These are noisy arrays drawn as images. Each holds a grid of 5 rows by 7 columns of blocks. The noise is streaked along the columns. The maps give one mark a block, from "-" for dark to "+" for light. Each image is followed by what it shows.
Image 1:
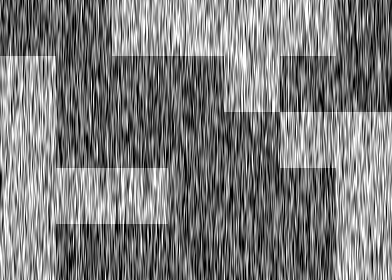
- - + + + + -
+ - - - + - -
+ - - - - + +
+ + + - - - +
+ - - - - - +
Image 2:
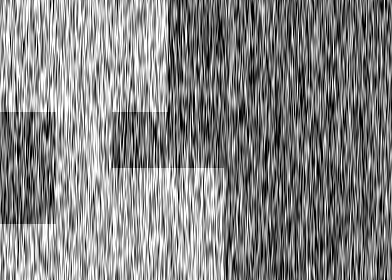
+ + + - - - -
+ + + - - - -
- + - - - - -
- + + + - - -
+ + + + - - -
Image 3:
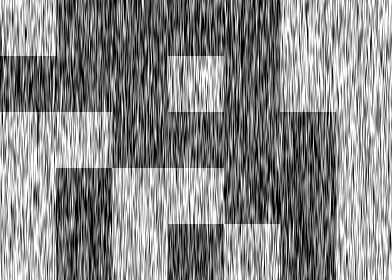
+ - - - - + +
- - - + - + +
+ + - - - - +
+ - + + - - +
+ - + - + - +
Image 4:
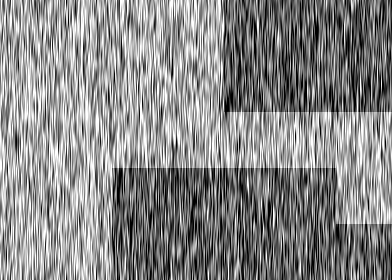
+ + + + - - -
+ + + + - - -
+ + + + + + +
+ + - - - - +
+ + - - - - -
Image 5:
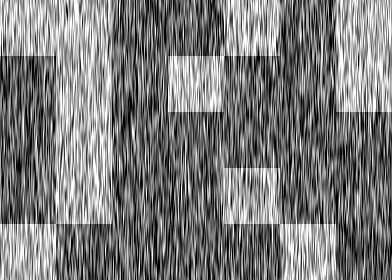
+ + - - + - +
- + - + - - +
- + - - - - -
- + - - + - -
+ - - - - + -
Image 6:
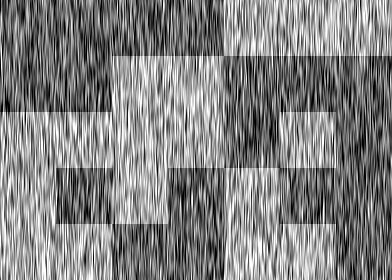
- - - - + + +
- - + + - - -
+ + + + - + -
+ - + - + - -
+ + - - + + -
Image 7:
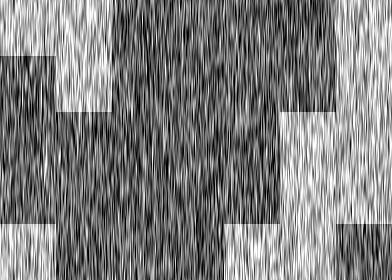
+ + - - - - +
- + - - - - +
- - - - - + +
- - - - - + +
+ - - - + + -
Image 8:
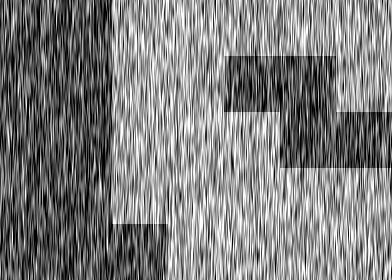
- - + + + + +
- - + + - - +
- - + + + - -
- - + + + + +
- - - + + + +
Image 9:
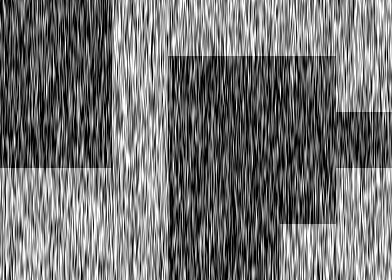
- - + + + + +
- - + - - - +
- - + - - - -
+ + + - - - +
+ + + - - + +
